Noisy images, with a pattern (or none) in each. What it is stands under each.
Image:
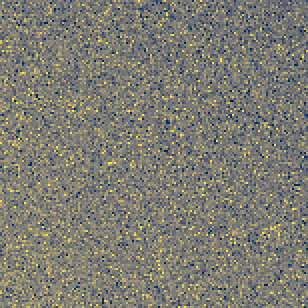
a smooth slope
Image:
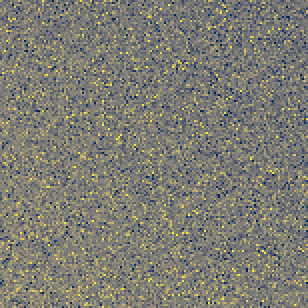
a smooth slope
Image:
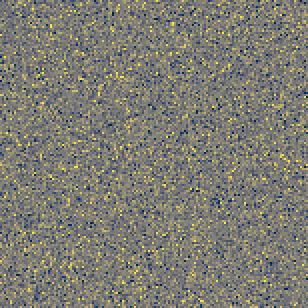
only noise
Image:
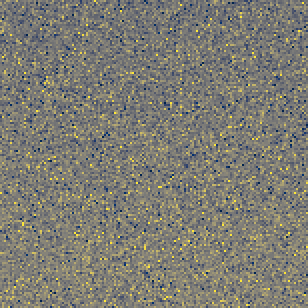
a smooth slope
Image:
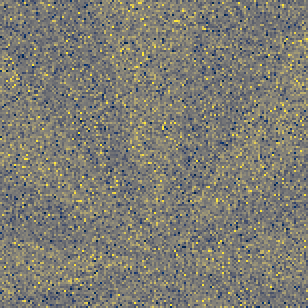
spokes from one point
